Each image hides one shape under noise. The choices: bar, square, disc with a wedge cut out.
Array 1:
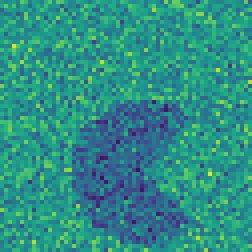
dark disc with a wedge cut out
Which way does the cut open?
right
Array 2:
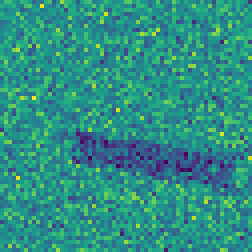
dark bar
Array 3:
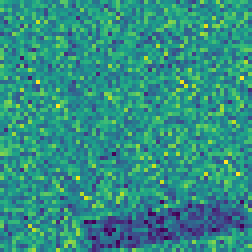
dark bar
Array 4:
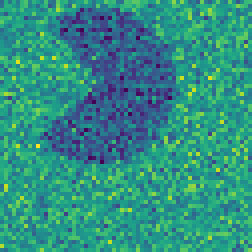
dark disc with a wedge cut out
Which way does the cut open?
left
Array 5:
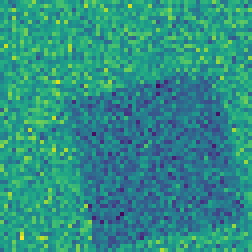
dark square
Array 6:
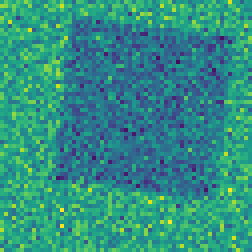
dark square
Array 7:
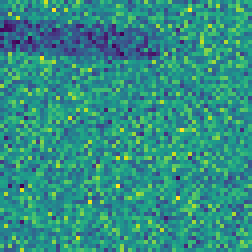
dark bar
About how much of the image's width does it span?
two thirds
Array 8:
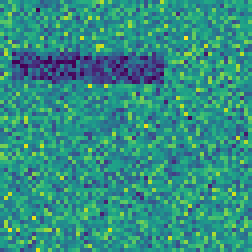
dark bar
